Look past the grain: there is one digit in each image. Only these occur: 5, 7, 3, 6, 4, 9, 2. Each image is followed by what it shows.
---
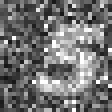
5
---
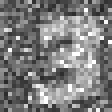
3
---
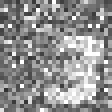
3
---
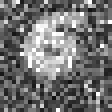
6
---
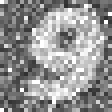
9
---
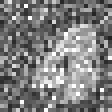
4
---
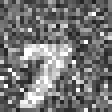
7
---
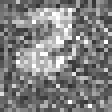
2
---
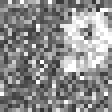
9
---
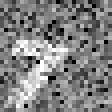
7
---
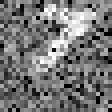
7
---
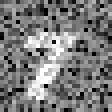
7
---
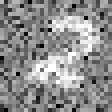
2
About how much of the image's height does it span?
two thirds
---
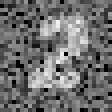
2
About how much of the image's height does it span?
two thirds
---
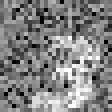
3
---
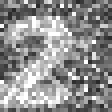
2
